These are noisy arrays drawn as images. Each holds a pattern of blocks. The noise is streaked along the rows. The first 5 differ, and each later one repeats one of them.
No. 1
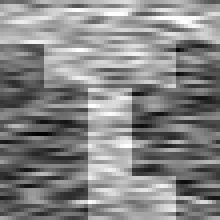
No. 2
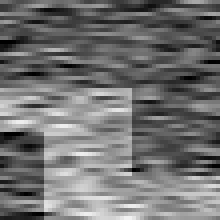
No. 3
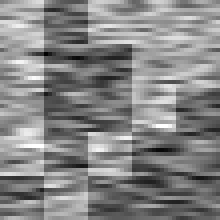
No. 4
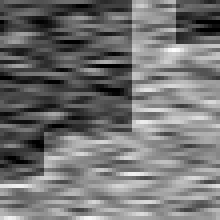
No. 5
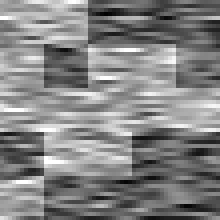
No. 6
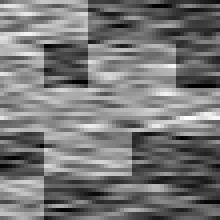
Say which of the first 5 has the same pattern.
5
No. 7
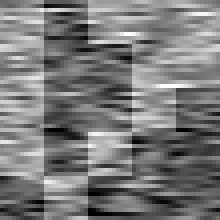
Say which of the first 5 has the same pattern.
3
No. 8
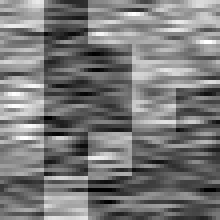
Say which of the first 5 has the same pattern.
3
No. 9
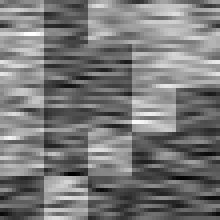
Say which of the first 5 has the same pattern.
3
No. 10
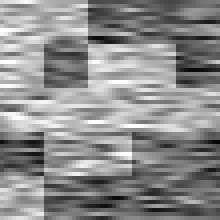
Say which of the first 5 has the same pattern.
5
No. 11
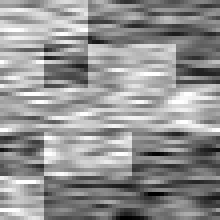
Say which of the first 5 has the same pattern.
5
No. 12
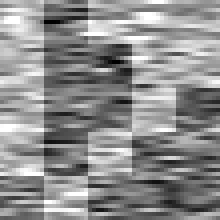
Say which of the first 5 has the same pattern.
3
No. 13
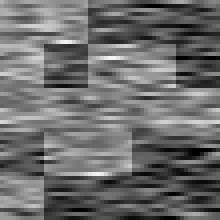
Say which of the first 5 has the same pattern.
5
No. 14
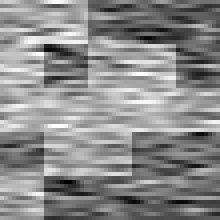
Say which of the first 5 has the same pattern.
5
